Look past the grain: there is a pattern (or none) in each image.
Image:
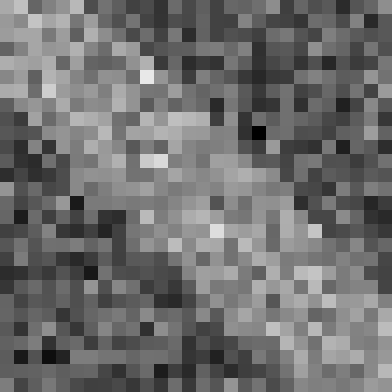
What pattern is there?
a diagonal band
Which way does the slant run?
top left to bottom right
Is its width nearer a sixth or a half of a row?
a half
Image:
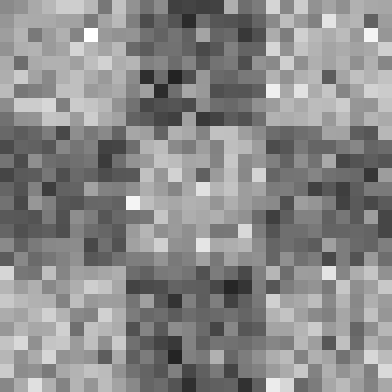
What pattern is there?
a checkerboard
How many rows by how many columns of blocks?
3 by 3
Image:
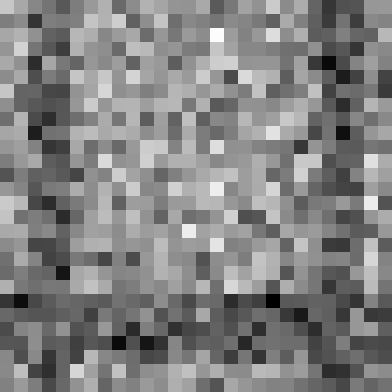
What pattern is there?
bands of rows crossing bands of columns
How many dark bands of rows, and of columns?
1 and 2
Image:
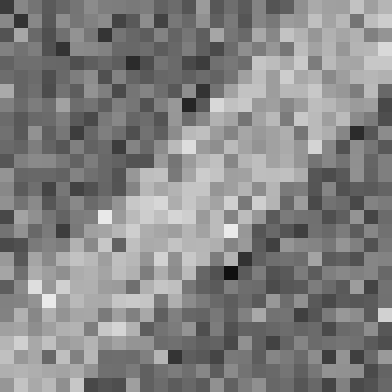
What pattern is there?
a diagonal band
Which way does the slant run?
bottom left to top right
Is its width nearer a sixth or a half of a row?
a half
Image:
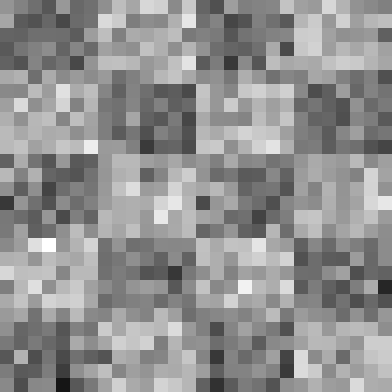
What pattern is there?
a checkerboard
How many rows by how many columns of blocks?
5 by 4
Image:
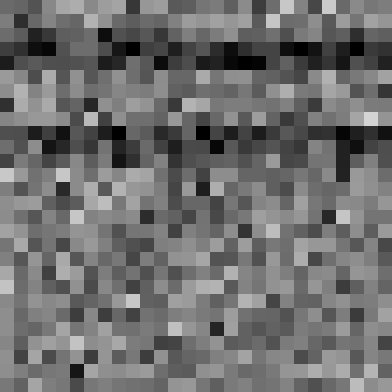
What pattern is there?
bands of rows
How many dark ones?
2
